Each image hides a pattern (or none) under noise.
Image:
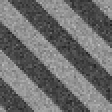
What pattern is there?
diagonal stripes
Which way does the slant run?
top left to bottom right
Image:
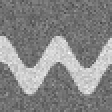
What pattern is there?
a wavy band
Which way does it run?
left to right
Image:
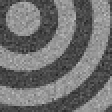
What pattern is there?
rings round one point
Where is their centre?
top left
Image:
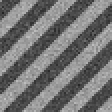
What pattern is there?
diagonal stripes
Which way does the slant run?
bottom left to top right
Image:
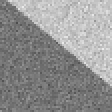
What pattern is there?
a sharp edge
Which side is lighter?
top right
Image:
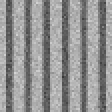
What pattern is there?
vertical stripes
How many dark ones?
6
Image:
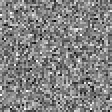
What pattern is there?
only noise
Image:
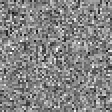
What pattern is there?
only noise
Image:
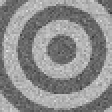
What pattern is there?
rings round one point
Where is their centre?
centre
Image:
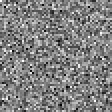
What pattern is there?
only noise
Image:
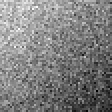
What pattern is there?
a smooth slope
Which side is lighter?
top left
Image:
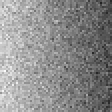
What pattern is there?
a smooth slope
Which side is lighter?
left
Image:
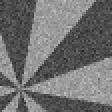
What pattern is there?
spokes from one point
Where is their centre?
bottom left
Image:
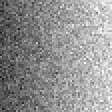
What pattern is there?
a smooth slope
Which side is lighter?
right
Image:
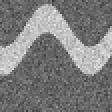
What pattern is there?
a wavy band
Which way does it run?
left to right
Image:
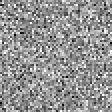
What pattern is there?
only noise
